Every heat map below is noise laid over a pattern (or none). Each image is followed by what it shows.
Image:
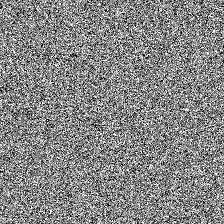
only noise
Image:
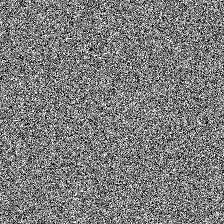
only noise
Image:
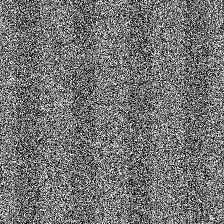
vertical stripes
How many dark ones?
4
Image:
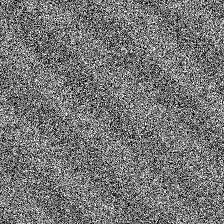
diagonal stripes
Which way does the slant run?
top left to bottom right
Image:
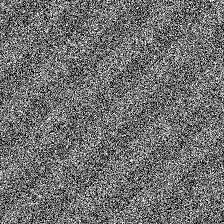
diagonal stripes
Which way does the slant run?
bottom left to top right
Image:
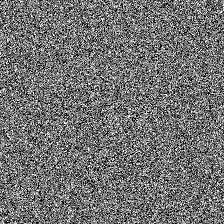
only noise
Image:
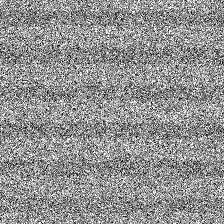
horizontal stripes
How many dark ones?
6
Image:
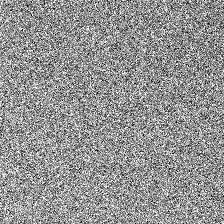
a smooth slope
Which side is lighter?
bottom left
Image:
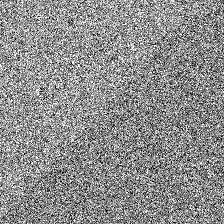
a sharp edge
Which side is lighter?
top left
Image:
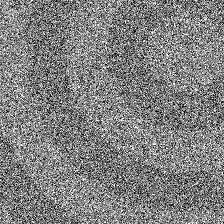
rings round one point
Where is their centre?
top right
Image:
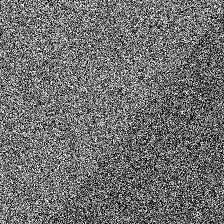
a sharp edge
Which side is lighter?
top left
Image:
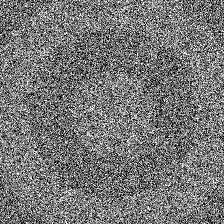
rings round one point
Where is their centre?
centre
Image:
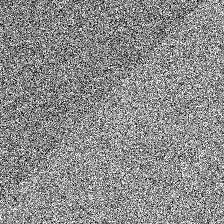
a sharp edge
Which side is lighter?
bottom right
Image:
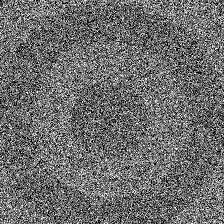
rings round one point
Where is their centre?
centre
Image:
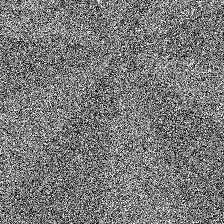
spokes from one point
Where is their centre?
top middle
